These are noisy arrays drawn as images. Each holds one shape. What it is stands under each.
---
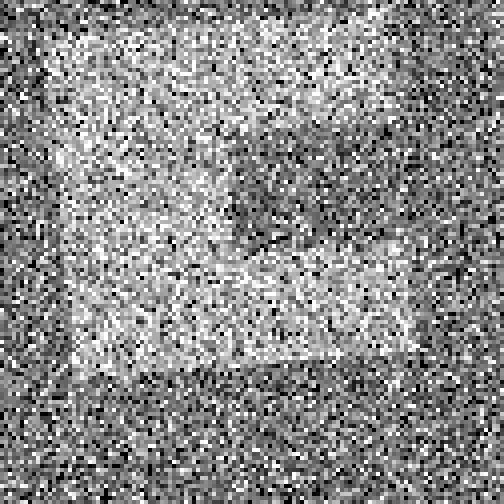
light square with a notch
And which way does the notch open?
right
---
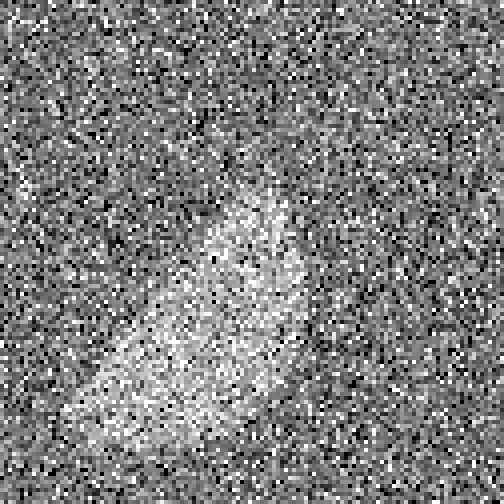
light half disc
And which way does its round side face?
down and right
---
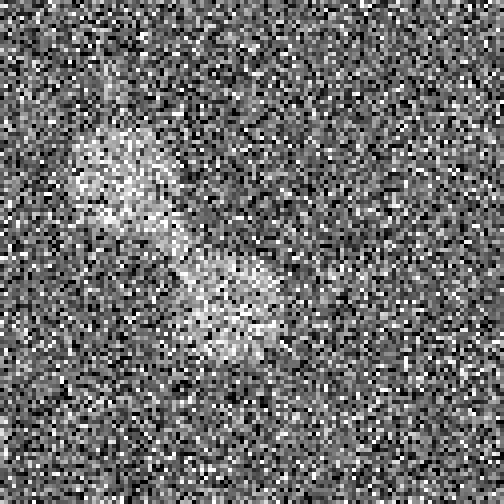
light dumbbell
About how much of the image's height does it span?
half
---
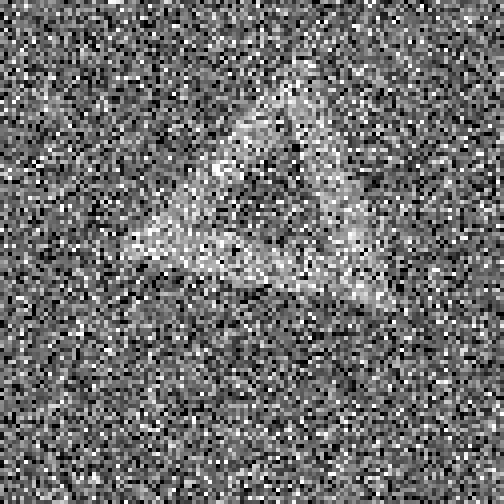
light triangle frame
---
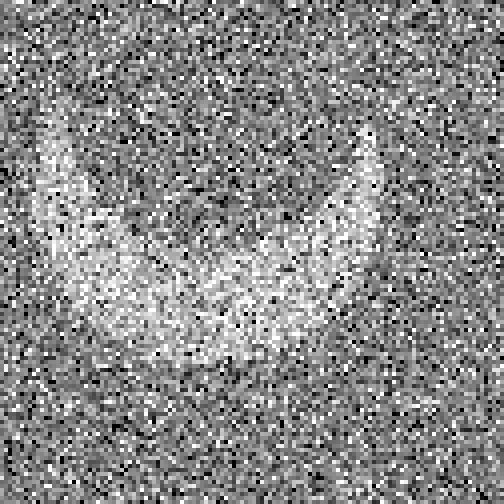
light crescent
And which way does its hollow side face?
up
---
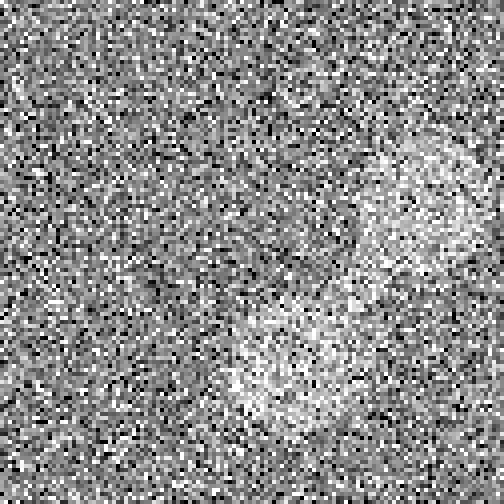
light dumbbell
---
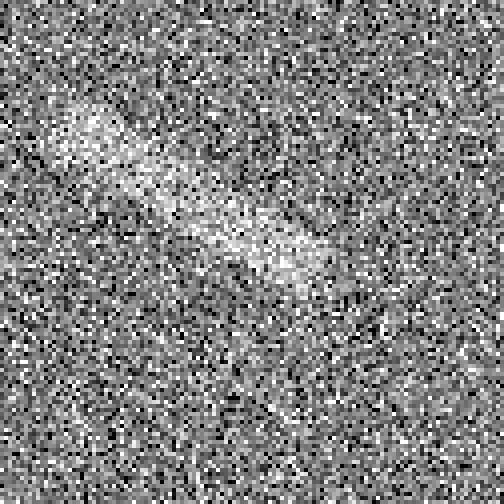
light bar
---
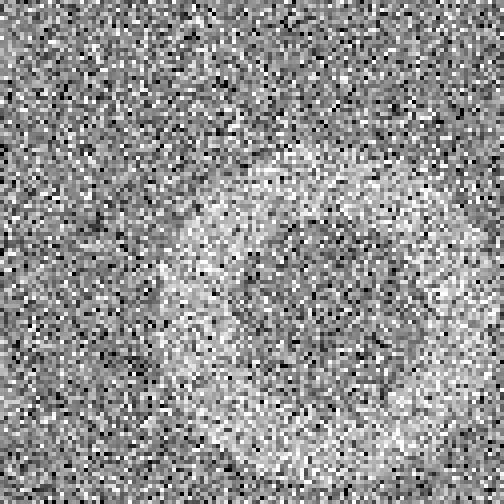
light ring
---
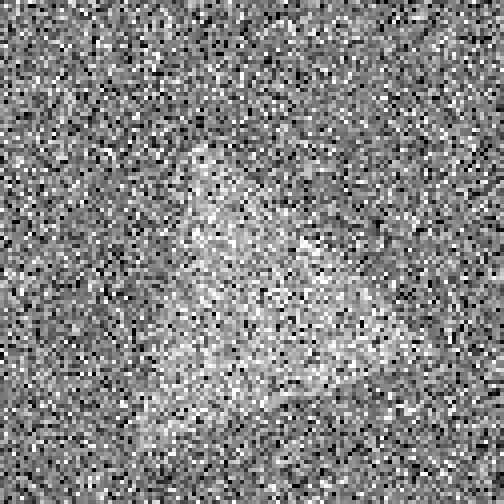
light triangle
